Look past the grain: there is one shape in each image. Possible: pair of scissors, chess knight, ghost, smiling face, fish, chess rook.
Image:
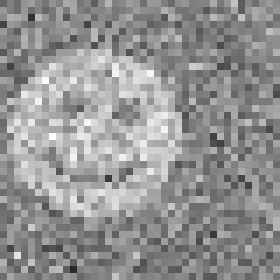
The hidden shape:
smiling face
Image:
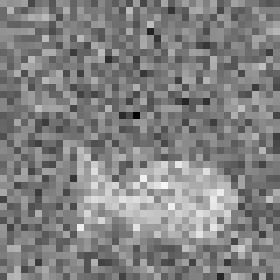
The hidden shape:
fish
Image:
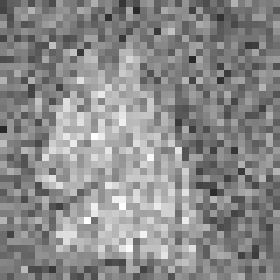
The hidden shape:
chess knight
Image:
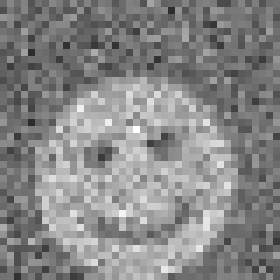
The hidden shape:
smiling face
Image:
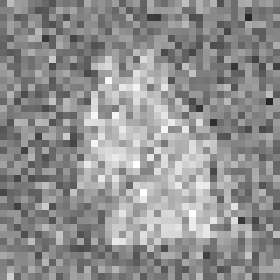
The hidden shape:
chess knight
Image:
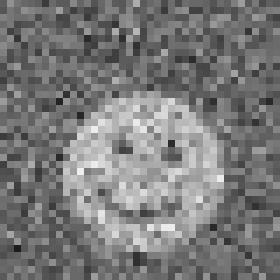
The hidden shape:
smiling face
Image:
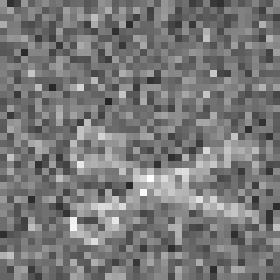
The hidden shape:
pair of scissors
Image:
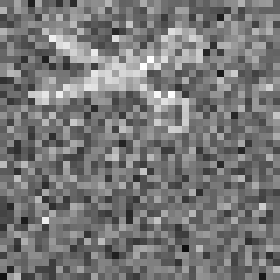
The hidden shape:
pair of scissors
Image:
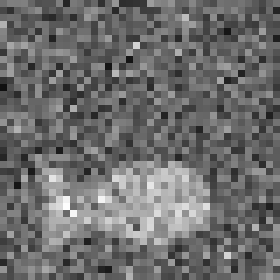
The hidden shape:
fish
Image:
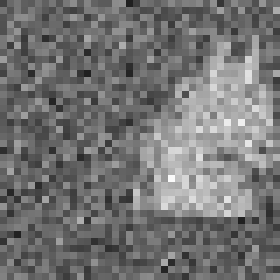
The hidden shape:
chess knight
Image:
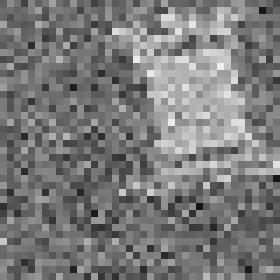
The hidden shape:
chess rook
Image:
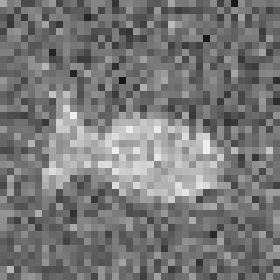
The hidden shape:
fish
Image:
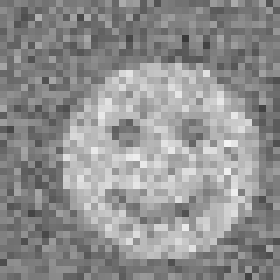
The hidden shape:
smiling face
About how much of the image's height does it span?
two thirds
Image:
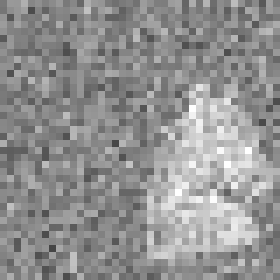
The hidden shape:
chess knight
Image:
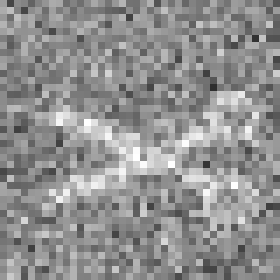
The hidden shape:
pair of scissors
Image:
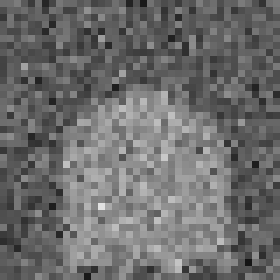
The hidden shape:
ghost
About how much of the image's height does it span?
two thirds
